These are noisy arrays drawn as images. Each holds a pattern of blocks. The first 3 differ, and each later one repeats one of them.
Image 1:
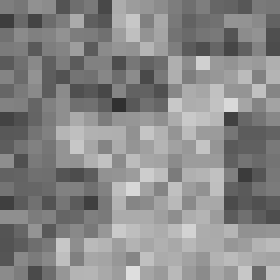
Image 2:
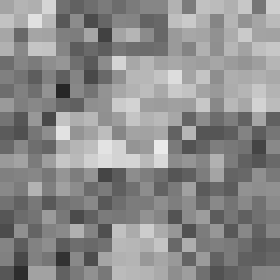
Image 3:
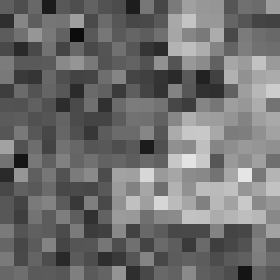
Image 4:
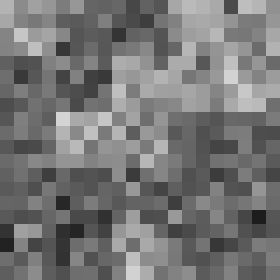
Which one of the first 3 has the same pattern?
2
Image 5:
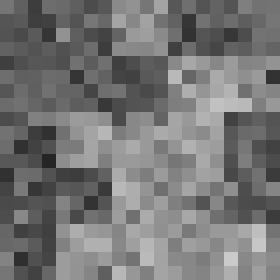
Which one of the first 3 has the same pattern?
1
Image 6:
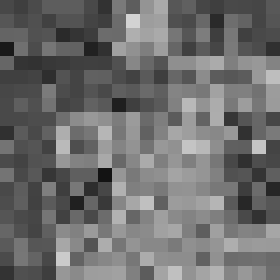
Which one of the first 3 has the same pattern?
1
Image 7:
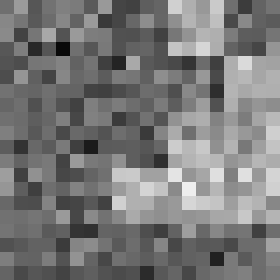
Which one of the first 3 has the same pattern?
3
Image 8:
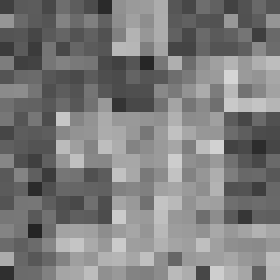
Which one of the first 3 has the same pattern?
1
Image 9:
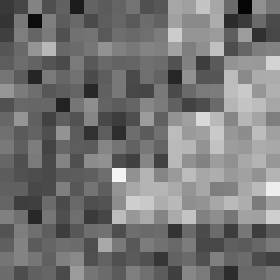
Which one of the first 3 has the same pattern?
3
